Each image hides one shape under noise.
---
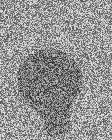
light bulb
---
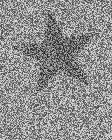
star
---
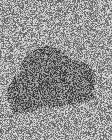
cloud
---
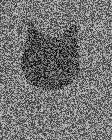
cat's head
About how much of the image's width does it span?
half
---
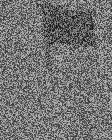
flag
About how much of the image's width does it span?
half
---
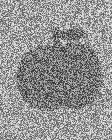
apple
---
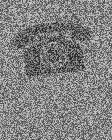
telephone
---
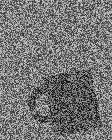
cup
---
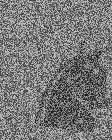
chess knight
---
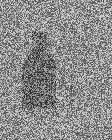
bottle
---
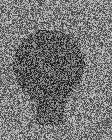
light bulb
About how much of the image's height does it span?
two thirds
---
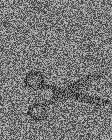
pair of scissors
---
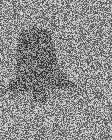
bell
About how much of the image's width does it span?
two thirds
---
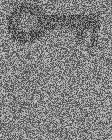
key
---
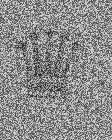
chess queen
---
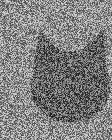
cat's head
